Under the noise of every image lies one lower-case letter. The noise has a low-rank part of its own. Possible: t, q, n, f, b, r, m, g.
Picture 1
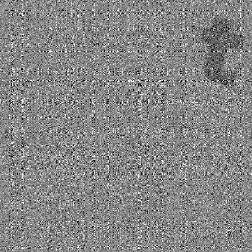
dark t, top right
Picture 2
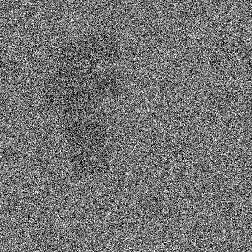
dark f
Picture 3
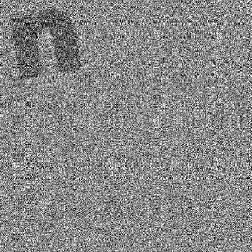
dark n, top left
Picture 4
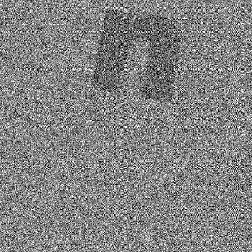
dark n, top middle
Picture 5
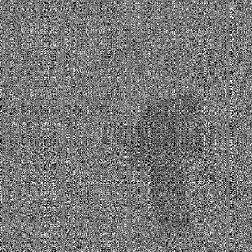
dark f
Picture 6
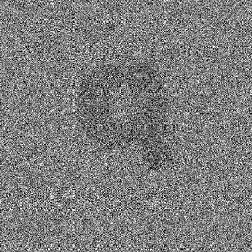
dark q, centre
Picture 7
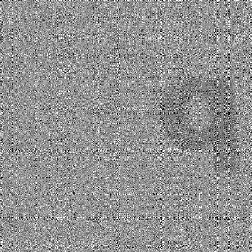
dark q, middle right
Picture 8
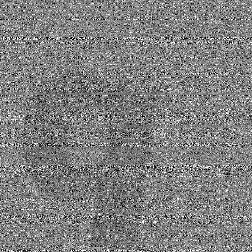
dark q
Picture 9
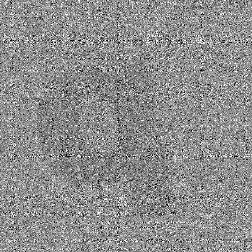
dark q
